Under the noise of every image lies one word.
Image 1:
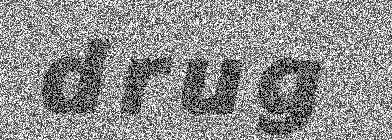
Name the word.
drug
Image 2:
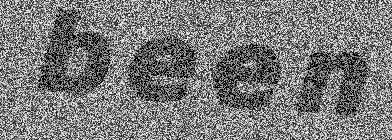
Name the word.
been
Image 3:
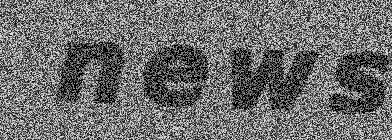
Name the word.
news
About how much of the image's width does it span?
nearly all
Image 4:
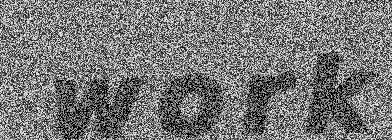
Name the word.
work
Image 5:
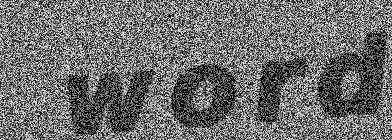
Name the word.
word
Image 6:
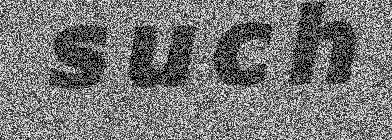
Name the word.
such
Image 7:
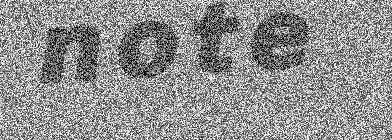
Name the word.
note
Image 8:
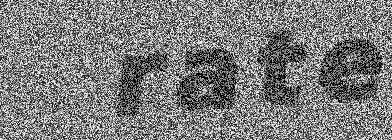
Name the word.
rate
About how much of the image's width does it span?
two thirds
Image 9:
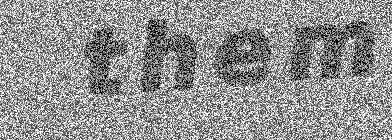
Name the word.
them
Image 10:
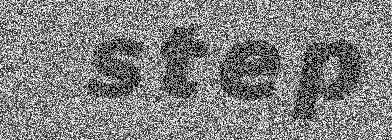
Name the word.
step
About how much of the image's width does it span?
two thirds
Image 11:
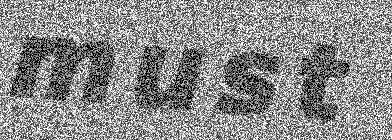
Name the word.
must
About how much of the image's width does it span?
nearly all
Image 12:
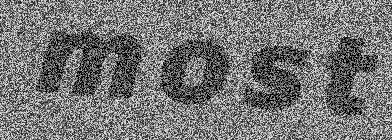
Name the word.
most
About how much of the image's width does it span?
nearly all
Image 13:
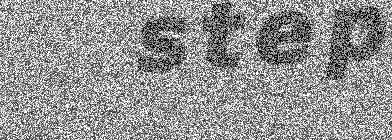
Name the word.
step
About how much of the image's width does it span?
two thirds
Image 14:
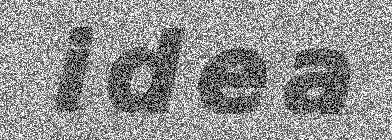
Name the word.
idea
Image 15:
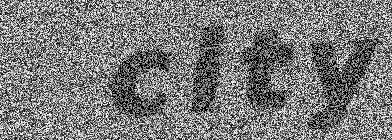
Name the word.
city
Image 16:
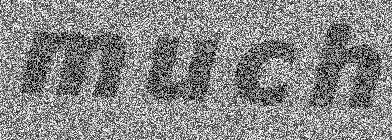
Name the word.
much
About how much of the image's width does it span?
nearly all
